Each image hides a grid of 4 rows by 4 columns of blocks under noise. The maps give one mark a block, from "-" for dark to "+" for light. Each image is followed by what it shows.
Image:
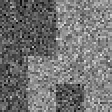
--++
--++
-+++
-+-+
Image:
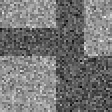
++-+
---+
++--
++--
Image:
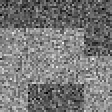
----
+++-
++++
+--+
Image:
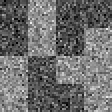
-+--
-+-+
+-++
+--+
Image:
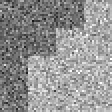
---+
--++
-+++
-+++
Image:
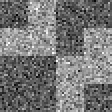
-+--
++-+
--++
--+-
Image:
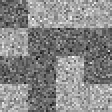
-+++
+---
--+-
+-++
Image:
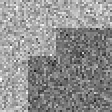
++++
++--
+---
+---
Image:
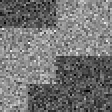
--++
++++
++--
+---
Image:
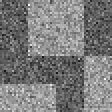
-++-
-++-
---+
++-+
